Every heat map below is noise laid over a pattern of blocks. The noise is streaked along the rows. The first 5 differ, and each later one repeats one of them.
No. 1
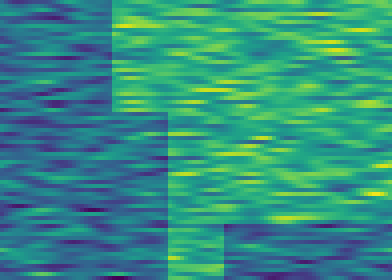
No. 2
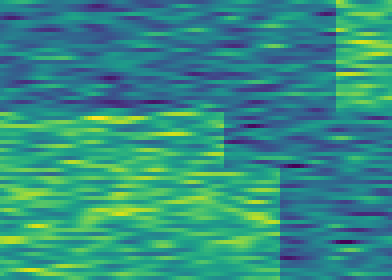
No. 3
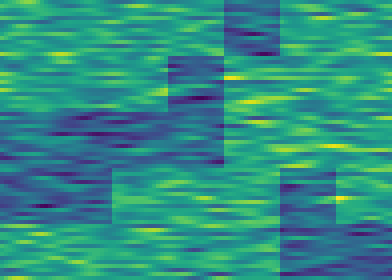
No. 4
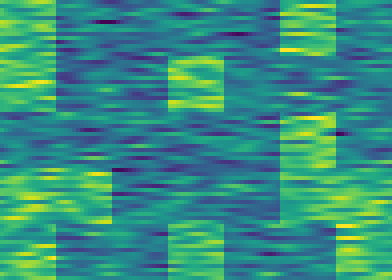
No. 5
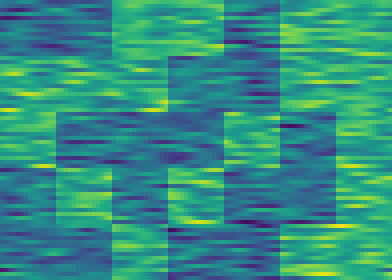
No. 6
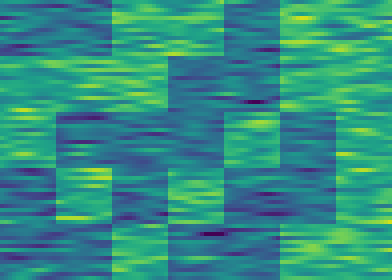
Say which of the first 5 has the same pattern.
5
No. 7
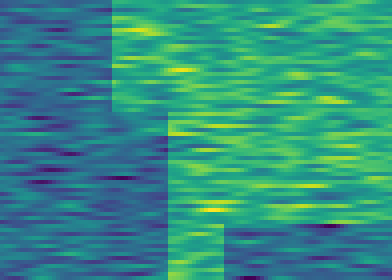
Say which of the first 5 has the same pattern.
1
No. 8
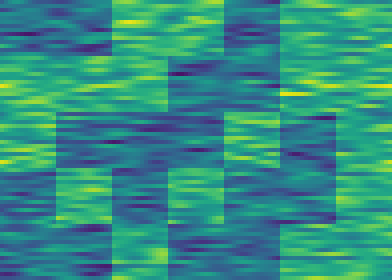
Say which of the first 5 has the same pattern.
5
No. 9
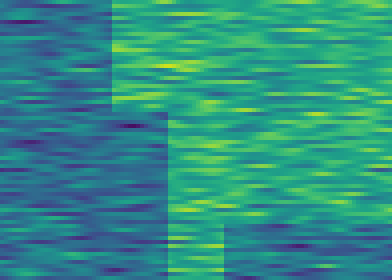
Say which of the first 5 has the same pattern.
1
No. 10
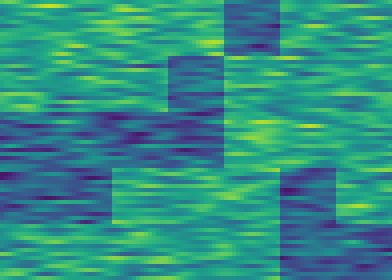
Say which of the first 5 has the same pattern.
3
